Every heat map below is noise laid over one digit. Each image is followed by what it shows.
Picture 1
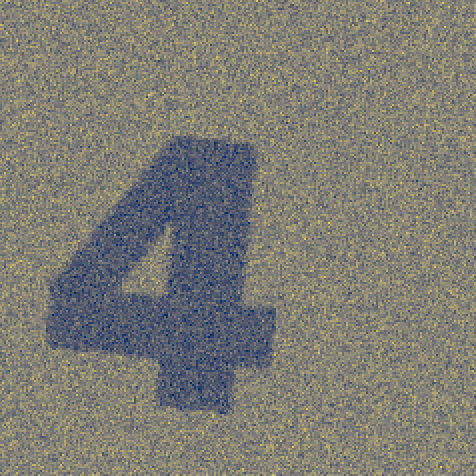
4
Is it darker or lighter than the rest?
darker
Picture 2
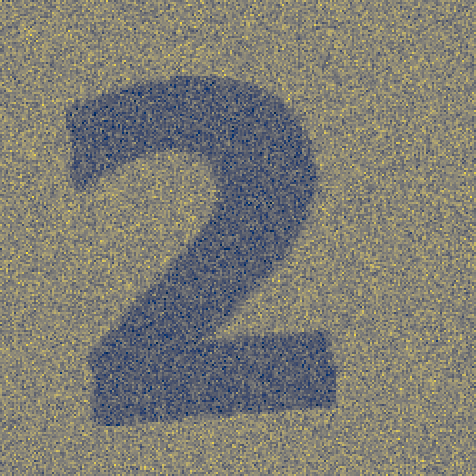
2
